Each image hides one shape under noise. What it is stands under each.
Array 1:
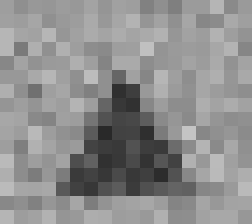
triangle
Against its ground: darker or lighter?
darker
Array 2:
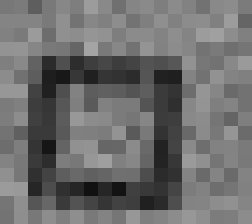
square frame
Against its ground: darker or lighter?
darker
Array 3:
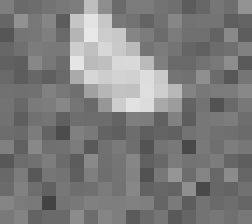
half disc
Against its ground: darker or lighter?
lighter
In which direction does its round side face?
down and left
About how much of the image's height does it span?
half
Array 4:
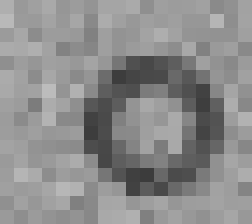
ring
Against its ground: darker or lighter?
darker
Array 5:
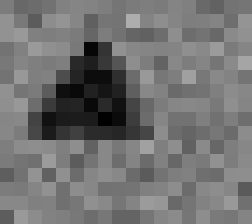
triangle
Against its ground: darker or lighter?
darker
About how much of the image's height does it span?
half
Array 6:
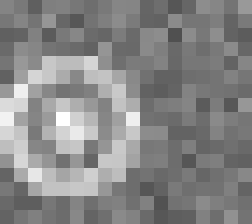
bullseye
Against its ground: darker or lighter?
lighter
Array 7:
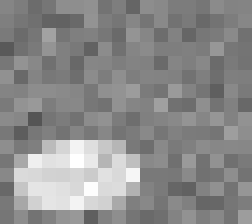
ellipse
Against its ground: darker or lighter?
lighter
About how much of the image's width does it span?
half
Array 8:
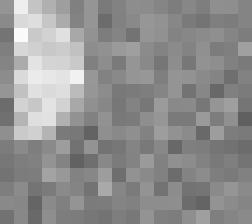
half disc
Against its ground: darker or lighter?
lighter
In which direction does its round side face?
right
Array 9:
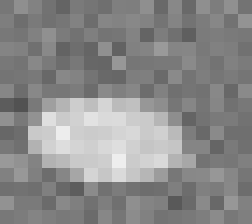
ellipse
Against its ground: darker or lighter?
lighter
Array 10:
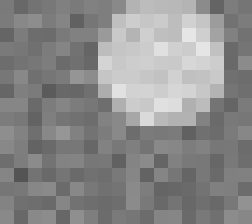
disc
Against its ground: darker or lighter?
lighter
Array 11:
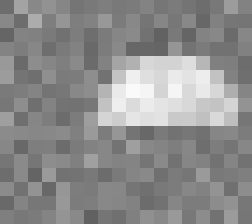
half disc
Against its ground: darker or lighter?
lighter
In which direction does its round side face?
up
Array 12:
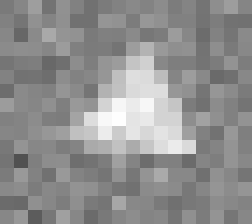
triangle
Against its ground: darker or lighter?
lighter
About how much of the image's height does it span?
half
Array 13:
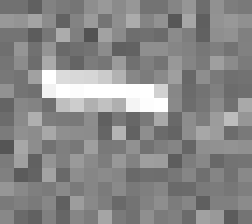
bar
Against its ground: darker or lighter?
lighter
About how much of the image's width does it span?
half
